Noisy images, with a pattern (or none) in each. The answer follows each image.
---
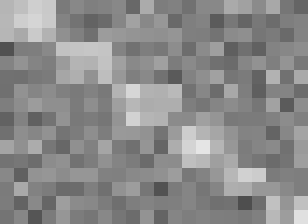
blocks along the diagonal
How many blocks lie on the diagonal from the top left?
6
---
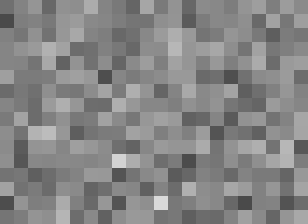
only noise
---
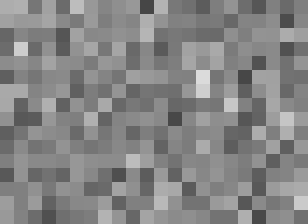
only noise
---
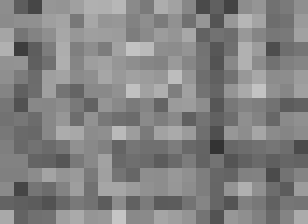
bands of rows crossing bands of columns
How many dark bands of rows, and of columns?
3 and 3
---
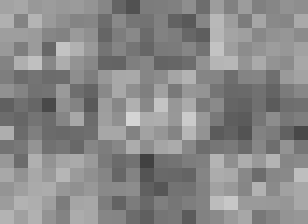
a checkerboard
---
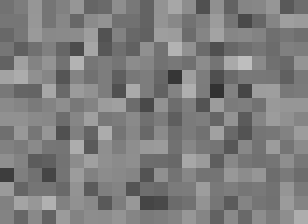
only noise
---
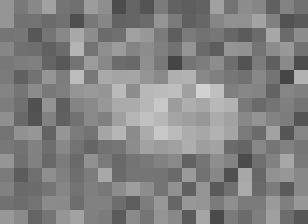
one block
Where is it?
centre
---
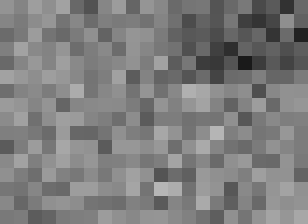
one block
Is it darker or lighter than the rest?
darker
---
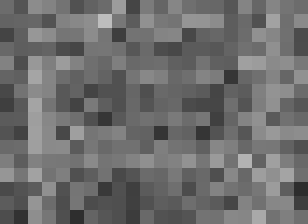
bands of rows crossing bands of columns
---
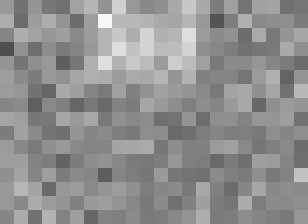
one block
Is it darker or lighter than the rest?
lighter
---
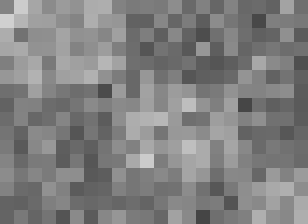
blocks along the diagonal
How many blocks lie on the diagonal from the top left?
3
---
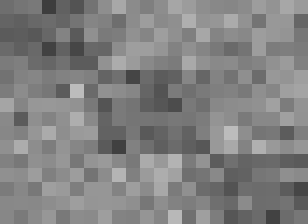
blocks along the diagonal
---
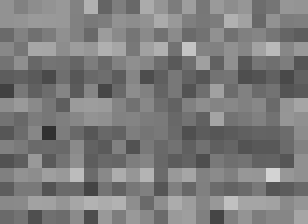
bands of rows
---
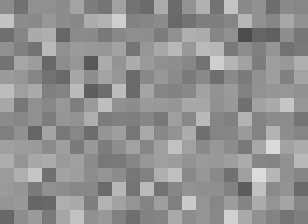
only noise
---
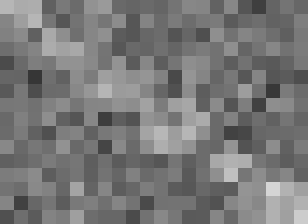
blocks along the diagonal
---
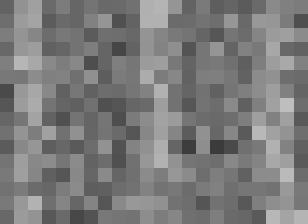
bands of columns
